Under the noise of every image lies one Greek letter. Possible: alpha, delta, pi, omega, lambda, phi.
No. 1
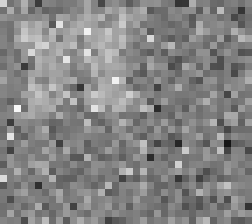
pi
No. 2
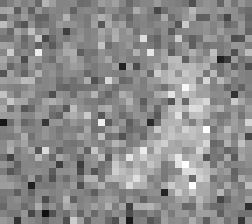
lambda
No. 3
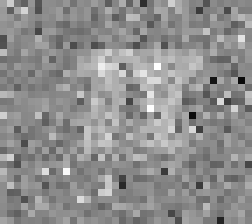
pi
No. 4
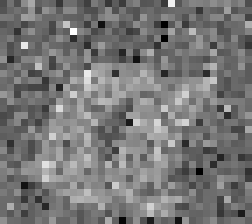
alpha
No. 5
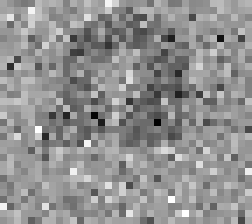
omega
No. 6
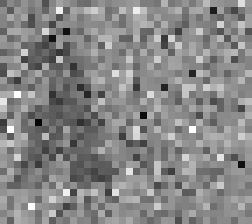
lambda
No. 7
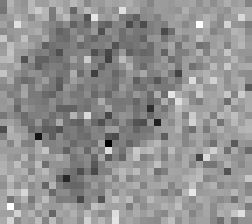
phi
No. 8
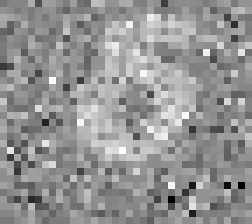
delta
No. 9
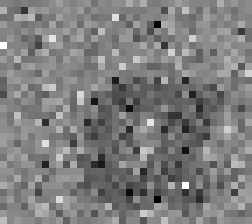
alpha
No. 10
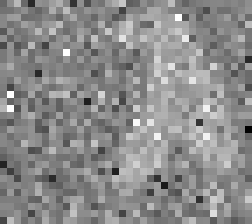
lambda
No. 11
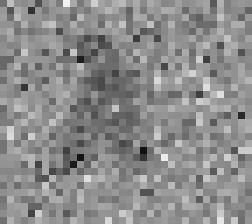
lambda
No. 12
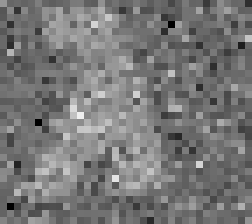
lambda
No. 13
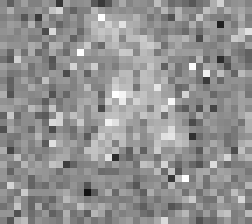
lambda
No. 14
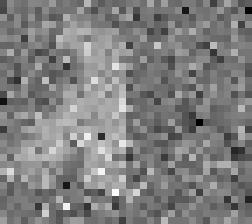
lambda
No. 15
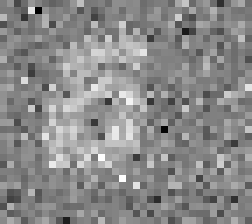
delta
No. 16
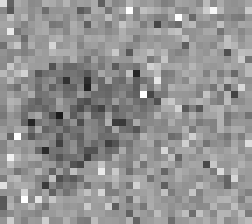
phi
